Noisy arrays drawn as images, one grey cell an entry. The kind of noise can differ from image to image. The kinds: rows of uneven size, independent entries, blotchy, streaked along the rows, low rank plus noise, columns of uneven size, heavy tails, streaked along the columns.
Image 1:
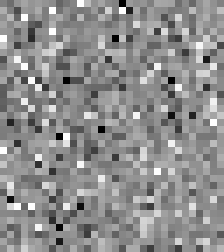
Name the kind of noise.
heavy tails
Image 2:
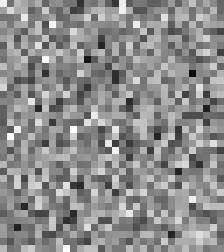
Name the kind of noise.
independent entries
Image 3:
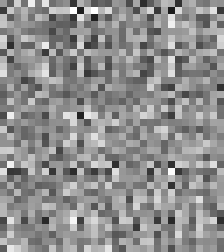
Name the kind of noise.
low rank plus noise
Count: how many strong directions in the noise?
one
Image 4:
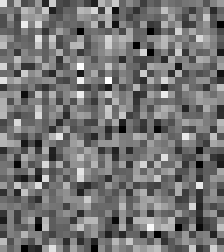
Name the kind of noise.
low rank plus noise
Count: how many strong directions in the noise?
three or four
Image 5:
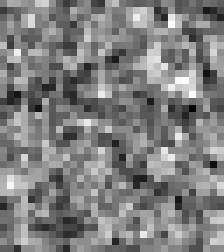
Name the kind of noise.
blotchy
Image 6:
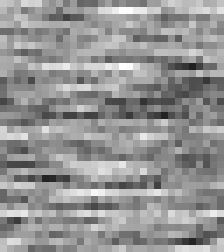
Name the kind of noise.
streaked along the rows
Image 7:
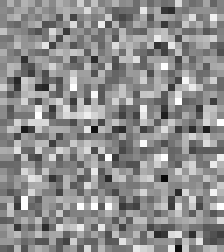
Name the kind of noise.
low rank plus noise
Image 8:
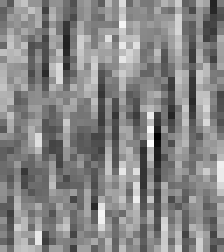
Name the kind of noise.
streaked along the columns
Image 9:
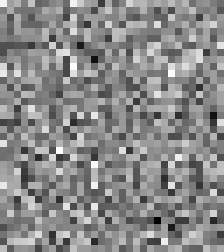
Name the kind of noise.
low rank plus noise
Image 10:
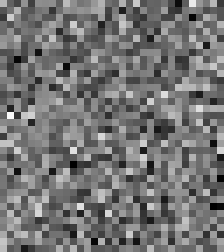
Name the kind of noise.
independent entries
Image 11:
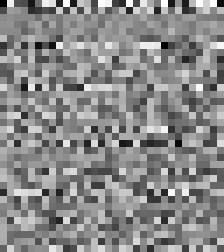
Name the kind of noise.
rows of uneven size
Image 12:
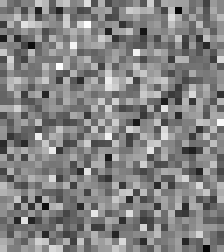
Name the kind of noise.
independent entries
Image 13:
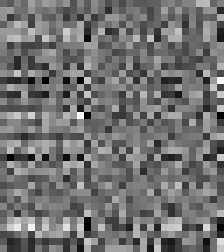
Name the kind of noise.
low rank plus noise
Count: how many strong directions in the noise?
one
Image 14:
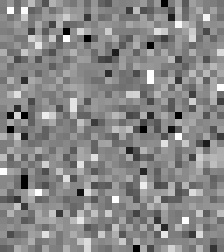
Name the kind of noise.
heavy tails
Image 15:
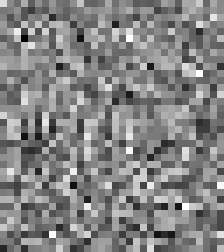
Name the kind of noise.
low rank plus noise
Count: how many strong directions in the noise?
three or four
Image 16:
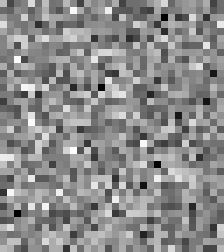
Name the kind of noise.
independent entries
